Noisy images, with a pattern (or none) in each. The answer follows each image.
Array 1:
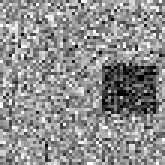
one block
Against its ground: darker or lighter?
darker
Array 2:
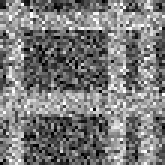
bands of rows crossing bands of columns
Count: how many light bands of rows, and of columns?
2 and 3
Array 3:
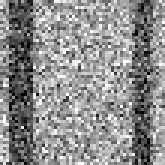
bands of columns
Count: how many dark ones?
2
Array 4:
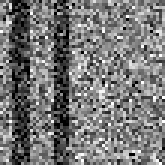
bands of columns
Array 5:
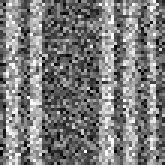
bands of columns
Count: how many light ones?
5
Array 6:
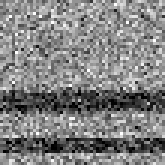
bands of rows
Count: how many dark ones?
2
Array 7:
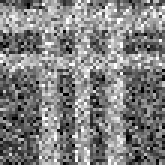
bands of rows crossing bands of columns
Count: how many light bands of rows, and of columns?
2 and 3
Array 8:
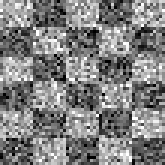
a checkerboard
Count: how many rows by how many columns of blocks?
6 by 5
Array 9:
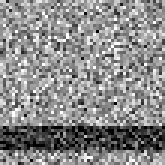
one band of rows
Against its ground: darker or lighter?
darker
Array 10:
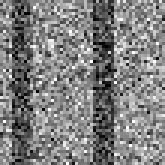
bands of columns
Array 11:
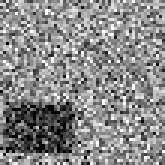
one block
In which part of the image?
bottom left
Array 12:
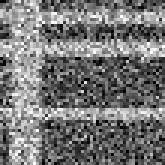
bands of rows crossing bands of columns
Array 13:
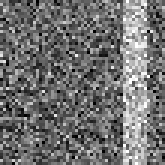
one band of columns
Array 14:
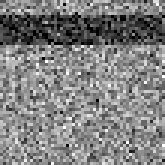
one band of rows
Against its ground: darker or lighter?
darker
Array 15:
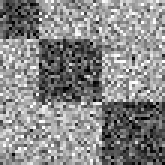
blocks along the diagonal
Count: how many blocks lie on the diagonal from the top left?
3
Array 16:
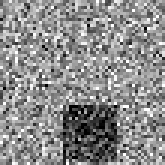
one block
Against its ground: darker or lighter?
darker
